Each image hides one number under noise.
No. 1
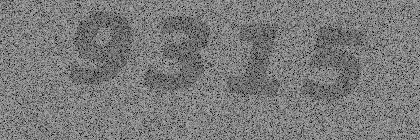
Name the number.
9315
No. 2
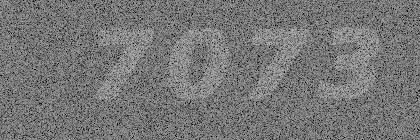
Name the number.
7073
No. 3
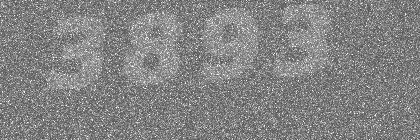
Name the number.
3893
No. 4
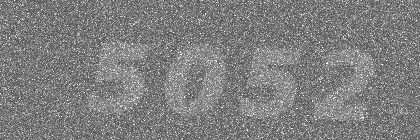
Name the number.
5052
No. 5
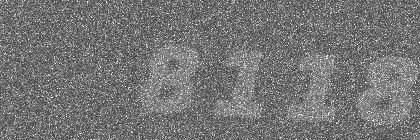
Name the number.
8118
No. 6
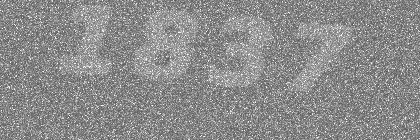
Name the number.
1837
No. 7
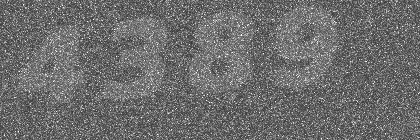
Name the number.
4389
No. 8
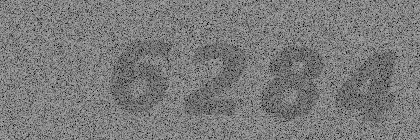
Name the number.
6284
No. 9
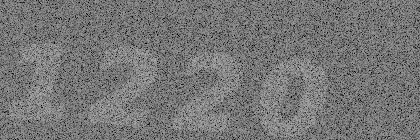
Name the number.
1220
